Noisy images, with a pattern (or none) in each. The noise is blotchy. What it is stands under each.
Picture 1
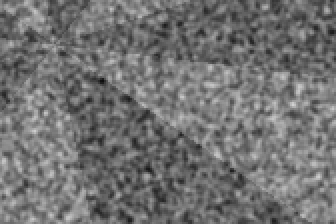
spokes from one point
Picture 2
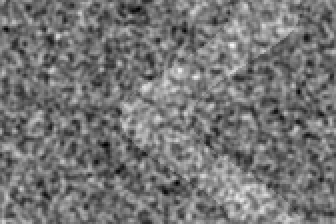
a wavy band
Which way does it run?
top to bottom
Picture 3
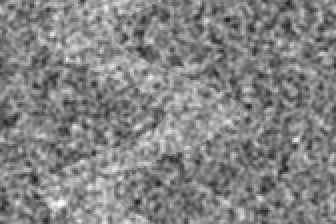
a wavy band
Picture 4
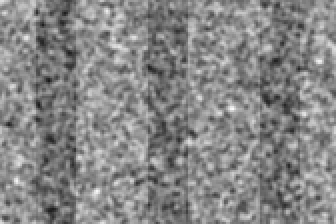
vertical stripes
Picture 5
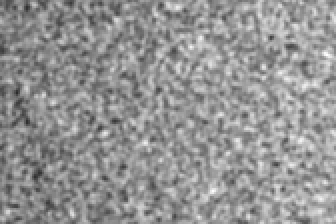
a smooth slope
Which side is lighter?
right
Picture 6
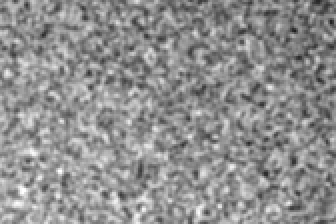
a smooth slope
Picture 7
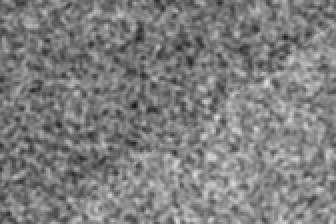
a sharp edge
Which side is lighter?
bottom right
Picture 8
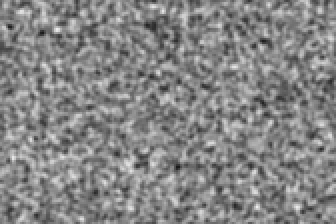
only noise
